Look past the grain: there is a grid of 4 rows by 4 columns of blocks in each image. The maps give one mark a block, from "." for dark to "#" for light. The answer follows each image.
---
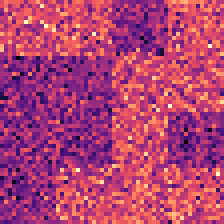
# # . #
. . # #
. . # .
. # # #
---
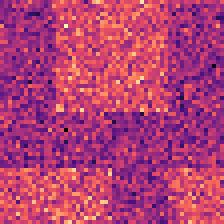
. # # .
. # # .
. . . .
# # . #
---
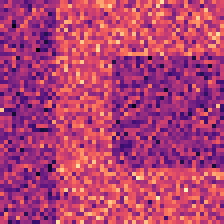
. # # #
. # . .
. # . .
. # # #
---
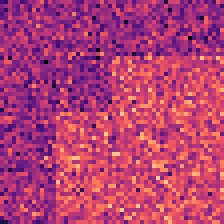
. . . .
. . # #
. # # #
. # # #
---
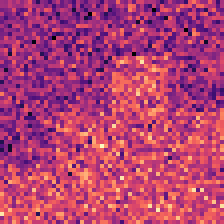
. . . .
. . # .
. # # #
# # # #
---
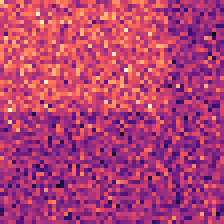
# # # .
# # # .
. . . .
. . . .
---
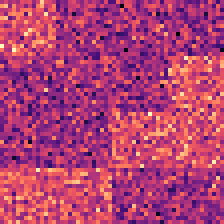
# . . .
. . . #
. . # #
# # . .
